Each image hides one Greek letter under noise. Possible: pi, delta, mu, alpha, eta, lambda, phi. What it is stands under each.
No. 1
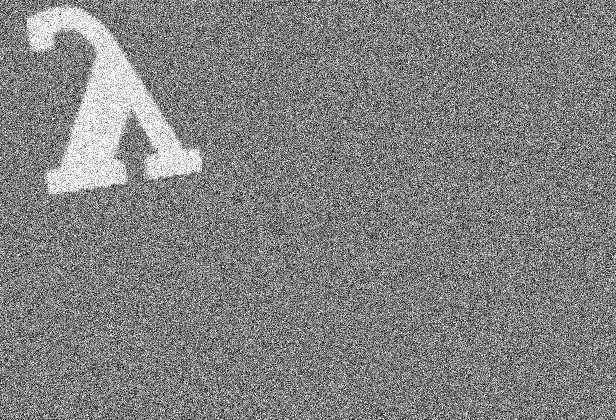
lambda
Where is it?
top left
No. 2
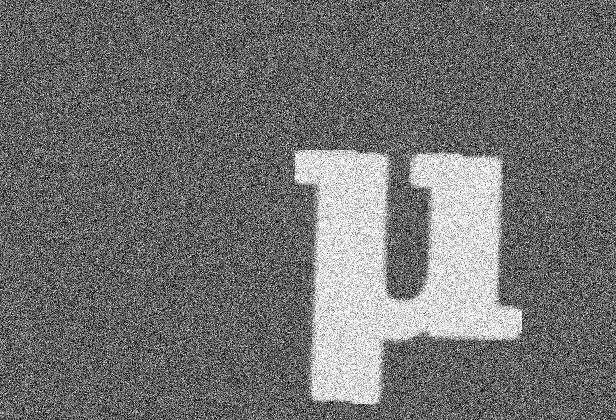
mu
